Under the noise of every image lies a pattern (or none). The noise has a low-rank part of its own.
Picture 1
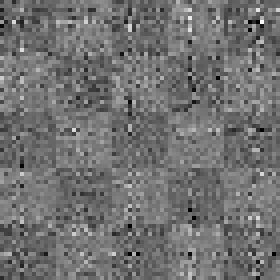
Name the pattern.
a checkerboard
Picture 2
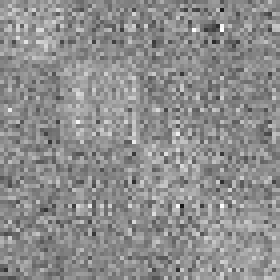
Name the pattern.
blocks along the diagonal
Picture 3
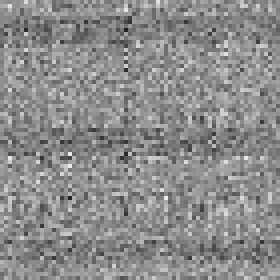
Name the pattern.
bands of rows
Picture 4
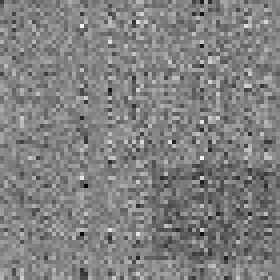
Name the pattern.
one block
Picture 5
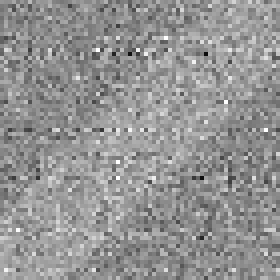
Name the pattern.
a diagonal band
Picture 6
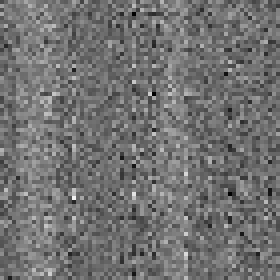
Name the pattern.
bands of columns
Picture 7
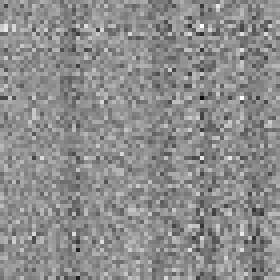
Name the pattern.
bands of columns
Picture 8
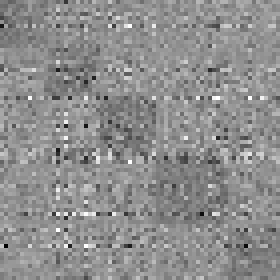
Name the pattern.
blocks along the diagonal
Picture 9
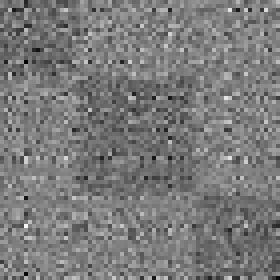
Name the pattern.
blocks along the diagonal
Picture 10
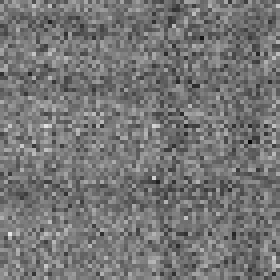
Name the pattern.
bands of rows crossing bands of columns
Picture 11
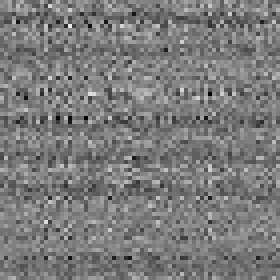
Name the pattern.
bands of rows
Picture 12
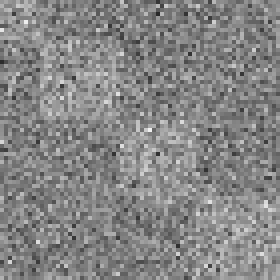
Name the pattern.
blocks along the diagonal
